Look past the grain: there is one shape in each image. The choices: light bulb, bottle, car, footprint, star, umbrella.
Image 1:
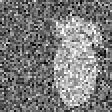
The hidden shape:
footprint
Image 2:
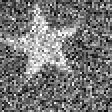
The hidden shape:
star
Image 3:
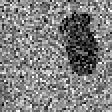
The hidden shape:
footprint
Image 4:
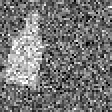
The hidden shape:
bottle
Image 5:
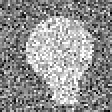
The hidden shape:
light bulb
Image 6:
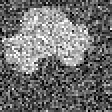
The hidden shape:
car
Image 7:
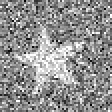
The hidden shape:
star
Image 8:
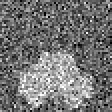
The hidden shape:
car
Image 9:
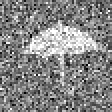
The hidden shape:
umbrella
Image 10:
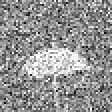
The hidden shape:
umbrella
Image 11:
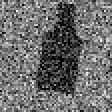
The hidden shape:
bottle
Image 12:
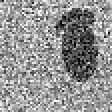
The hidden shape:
footprint
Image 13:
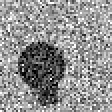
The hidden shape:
light bulb
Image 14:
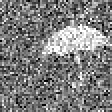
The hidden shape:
umbrella
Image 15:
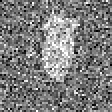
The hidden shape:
footprint
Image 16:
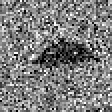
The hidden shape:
umbrella
